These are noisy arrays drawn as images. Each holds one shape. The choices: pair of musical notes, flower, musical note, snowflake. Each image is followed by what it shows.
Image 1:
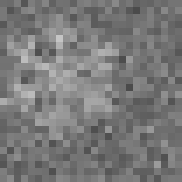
snowflake
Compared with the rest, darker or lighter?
lighter
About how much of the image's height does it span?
two thirds
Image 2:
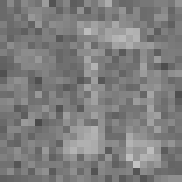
pair of musical notes
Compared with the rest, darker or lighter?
lighter
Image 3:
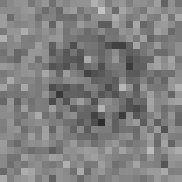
snowflake
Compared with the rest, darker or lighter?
darker
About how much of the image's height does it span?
two thirds
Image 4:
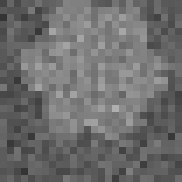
flower
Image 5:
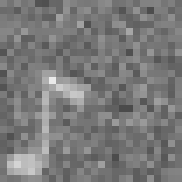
musical note
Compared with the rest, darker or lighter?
lighter
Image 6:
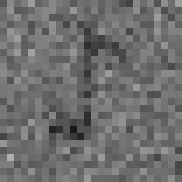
musical note
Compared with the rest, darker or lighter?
darker
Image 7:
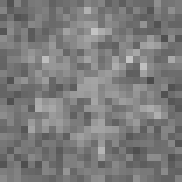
snowflake
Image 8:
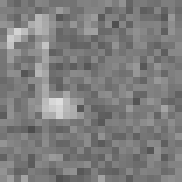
musical note
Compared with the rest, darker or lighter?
lighter
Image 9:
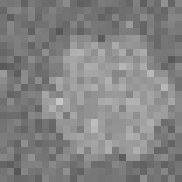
flower
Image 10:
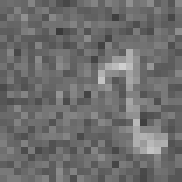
musical note
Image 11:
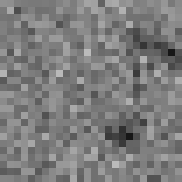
musical note
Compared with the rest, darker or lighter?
darker
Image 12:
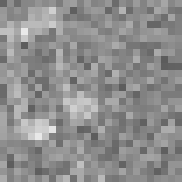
pair of musical notes
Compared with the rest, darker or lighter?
lighter
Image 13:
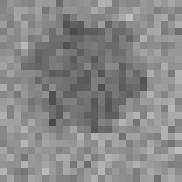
flower
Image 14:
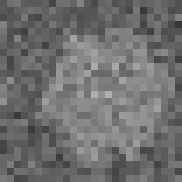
flower
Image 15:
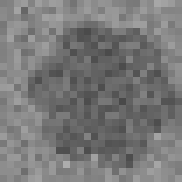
flower
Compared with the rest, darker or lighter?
darker
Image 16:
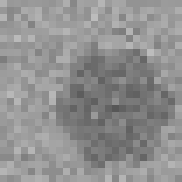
flower
